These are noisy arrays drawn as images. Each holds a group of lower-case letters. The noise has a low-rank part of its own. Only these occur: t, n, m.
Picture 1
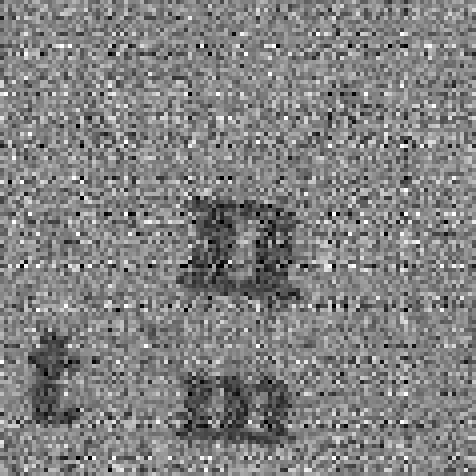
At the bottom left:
t
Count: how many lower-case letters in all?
3
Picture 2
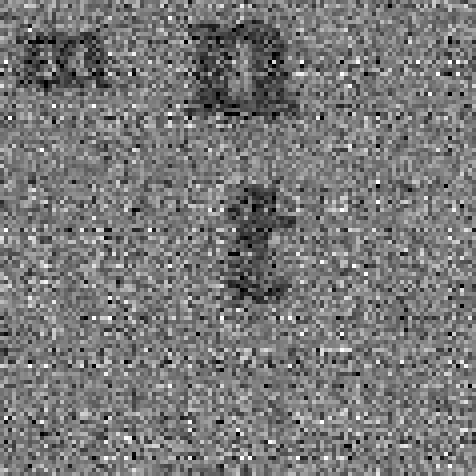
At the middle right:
nothing
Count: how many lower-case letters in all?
3
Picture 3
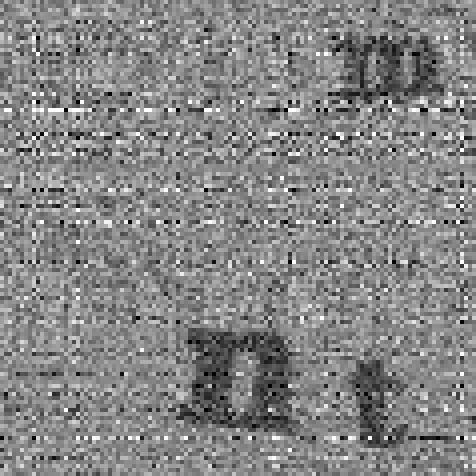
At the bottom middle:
n
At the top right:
m
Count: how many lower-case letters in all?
3
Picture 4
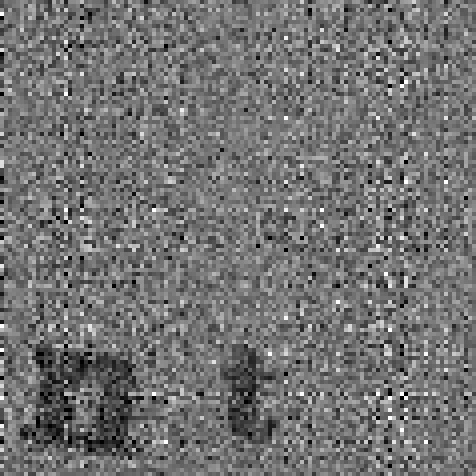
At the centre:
nothing
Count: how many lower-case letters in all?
2
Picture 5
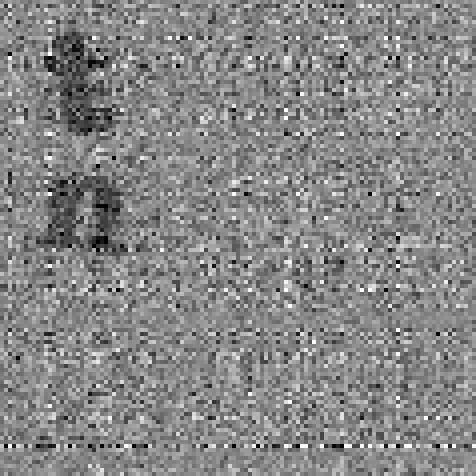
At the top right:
nothing
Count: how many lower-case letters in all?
2
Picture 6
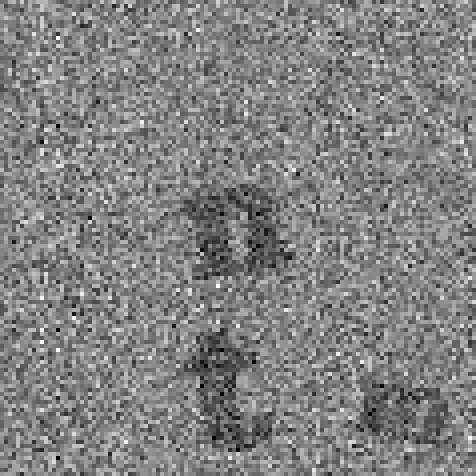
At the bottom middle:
t
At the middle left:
nothing
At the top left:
nothing
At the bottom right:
m
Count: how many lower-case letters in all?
3
